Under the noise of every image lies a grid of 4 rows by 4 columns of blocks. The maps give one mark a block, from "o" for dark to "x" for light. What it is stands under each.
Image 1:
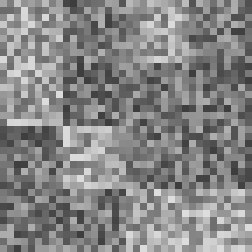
xoxo
xooo
oxoo
ooxx
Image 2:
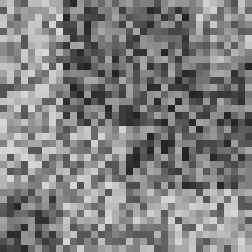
xoox
xooo
xxoo
oxxx
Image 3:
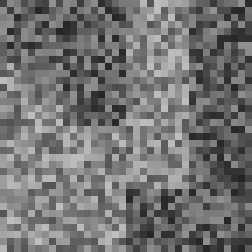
ooxo
xoxo
xxxo
xxoo
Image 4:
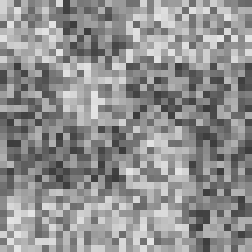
xoxx
oxoo
ooxo
xxxo
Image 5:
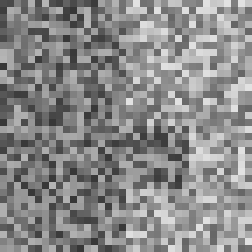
ooxx
ooxx
ooox
ooxx
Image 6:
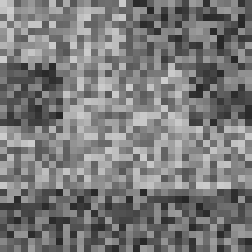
xxoo
oxxo
xxxx
oooo
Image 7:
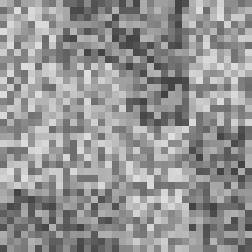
xoox
xxox
xxxo
ooxo
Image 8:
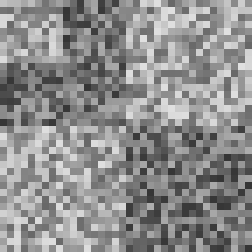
xoxx
ooxx
xxoo
xxoo
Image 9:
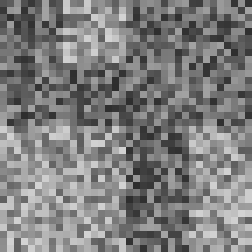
oxoo
oooo
xxox
xxox
